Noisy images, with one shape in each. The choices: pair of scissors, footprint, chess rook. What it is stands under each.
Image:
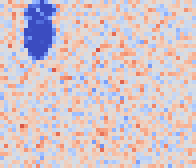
footprint
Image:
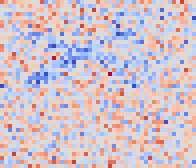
pair of scissors
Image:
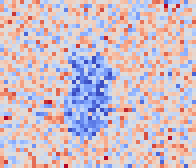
footprint
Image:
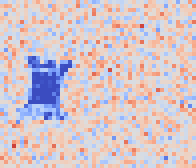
chess rook
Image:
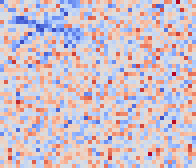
pair of scissors
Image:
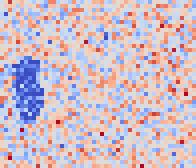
footprint
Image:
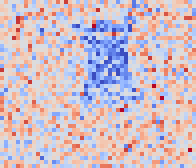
chess rook
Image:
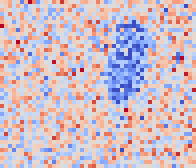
footprint
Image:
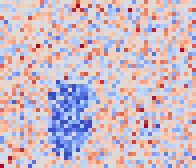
footprint
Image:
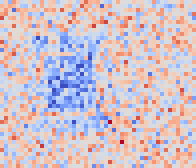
chess rook
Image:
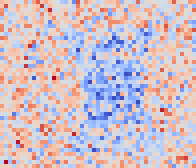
chess rook
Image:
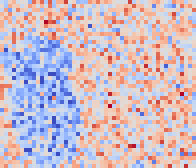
footprint
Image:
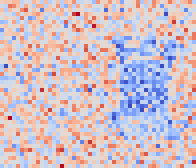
chess rook
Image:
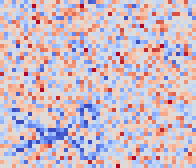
pair of scissors
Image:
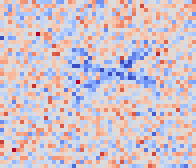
pair of scissors
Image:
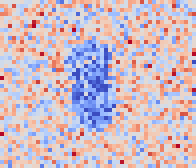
footprint
